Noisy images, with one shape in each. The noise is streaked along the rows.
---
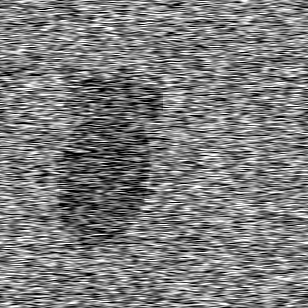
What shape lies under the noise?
footprint
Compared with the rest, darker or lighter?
darker
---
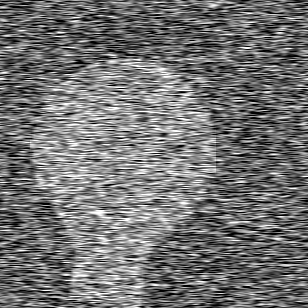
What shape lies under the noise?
light bulb
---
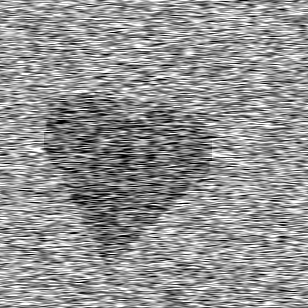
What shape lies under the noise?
heart
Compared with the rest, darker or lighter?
darker
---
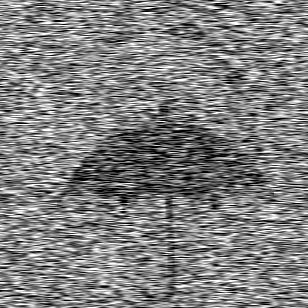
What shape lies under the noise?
umbrella
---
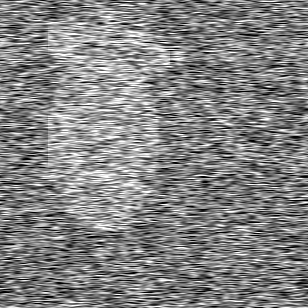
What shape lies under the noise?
footprint
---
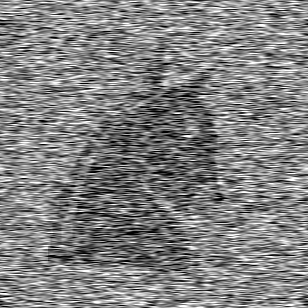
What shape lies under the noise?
chess knight
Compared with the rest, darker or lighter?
darker
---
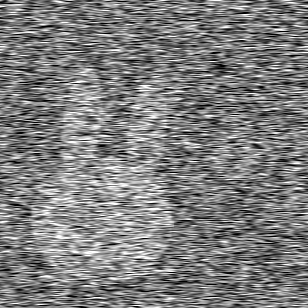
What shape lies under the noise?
rabbit's head
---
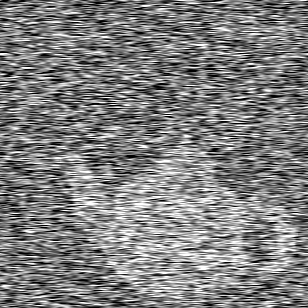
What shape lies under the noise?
teapot
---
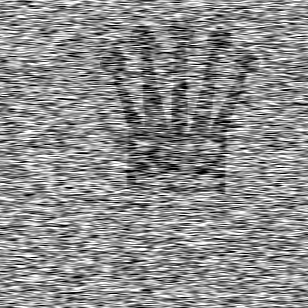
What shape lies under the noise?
chess queen
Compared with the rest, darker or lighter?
darker
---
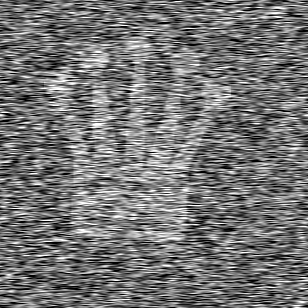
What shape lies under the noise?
chess queen
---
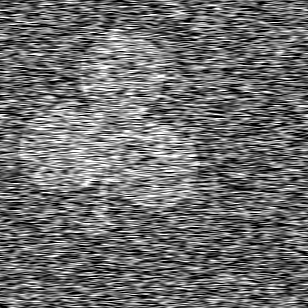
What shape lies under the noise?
club
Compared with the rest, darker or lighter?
lighter
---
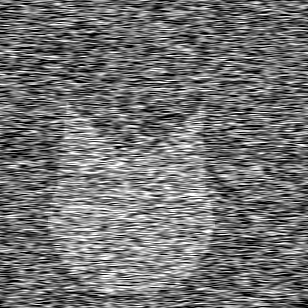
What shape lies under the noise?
cat's head
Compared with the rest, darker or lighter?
lighter
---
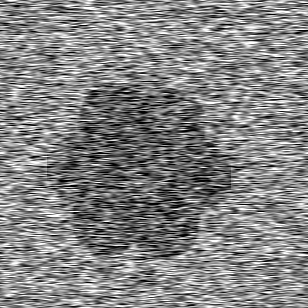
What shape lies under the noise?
flower
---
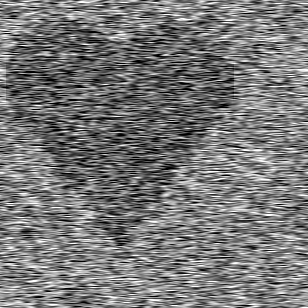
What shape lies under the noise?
heart
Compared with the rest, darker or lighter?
darker
